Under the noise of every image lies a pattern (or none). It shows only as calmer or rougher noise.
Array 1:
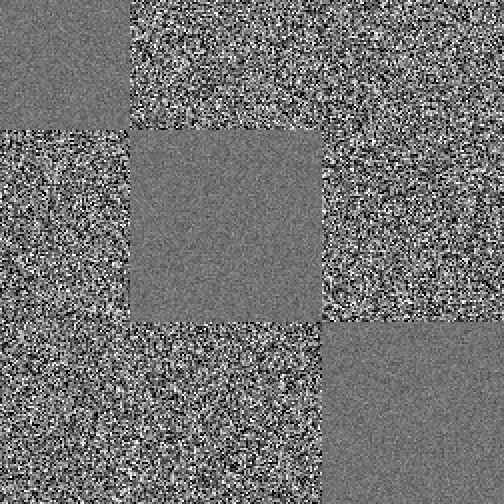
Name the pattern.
blocks along the diagonal
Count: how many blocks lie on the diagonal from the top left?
3
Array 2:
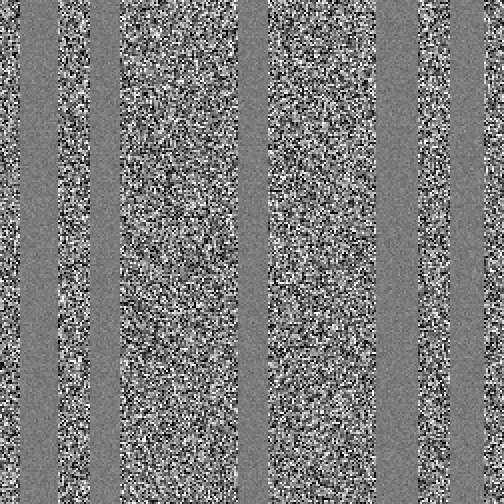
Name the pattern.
bands of columns
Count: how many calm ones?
5
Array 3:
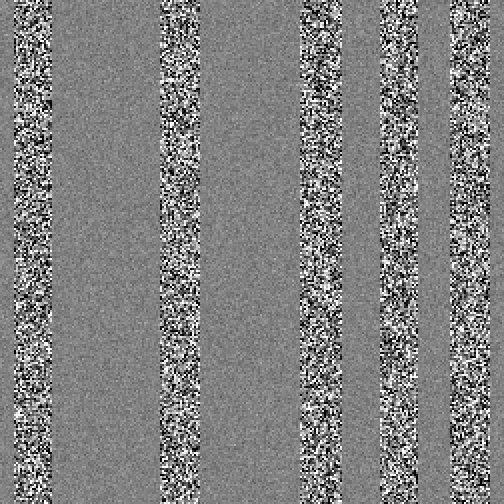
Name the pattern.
bands of columns
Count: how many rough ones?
5
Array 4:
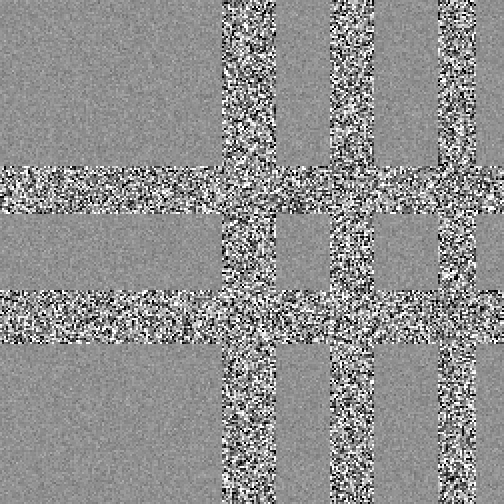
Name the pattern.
bands of rows crossing bands of columns
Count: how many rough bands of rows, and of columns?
2 and 3
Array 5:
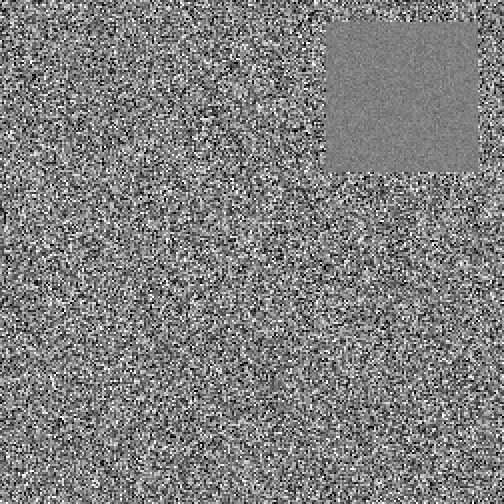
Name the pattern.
one block
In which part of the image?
top right
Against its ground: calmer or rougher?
calmer
